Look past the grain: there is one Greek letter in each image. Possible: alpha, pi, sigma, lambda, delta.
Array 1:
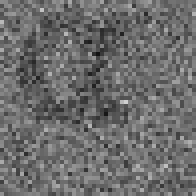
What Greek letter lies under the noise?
alpha
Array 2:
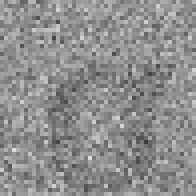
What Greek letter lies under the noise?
alpha
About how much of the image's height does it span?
two thirds
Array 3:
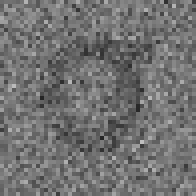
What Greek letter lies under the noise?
sigma
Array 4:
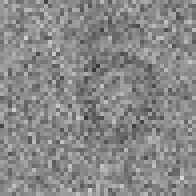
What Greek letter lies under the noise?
delta
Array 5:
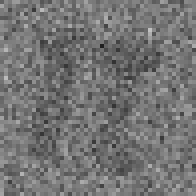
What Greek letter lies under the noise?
pi
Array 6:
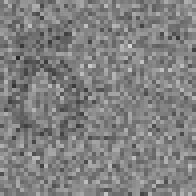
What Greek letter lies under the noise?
delta
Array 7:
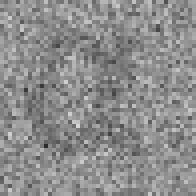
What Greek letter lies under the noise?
alpha
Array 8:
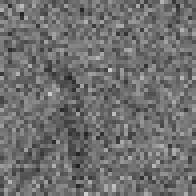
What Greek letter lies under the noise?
lambda
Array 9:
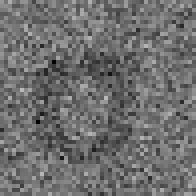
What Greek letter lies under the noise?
sigma
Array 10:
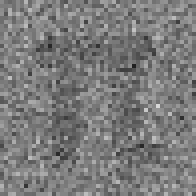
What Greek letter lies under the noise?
pi
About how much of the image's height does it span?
two thirds
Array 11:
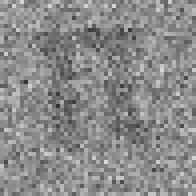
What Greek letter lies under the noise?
pi
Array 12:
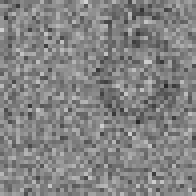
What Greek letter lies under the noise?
delta
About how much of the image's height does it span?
two thirds
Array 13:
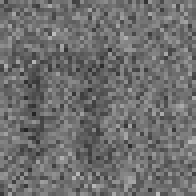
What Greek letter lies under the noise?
pi
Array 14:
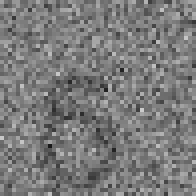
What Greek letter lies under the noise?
delta
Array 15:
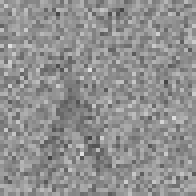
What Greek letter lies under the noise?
lambda
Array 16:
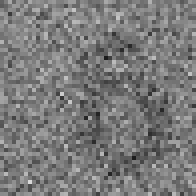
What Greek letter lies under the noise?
delta
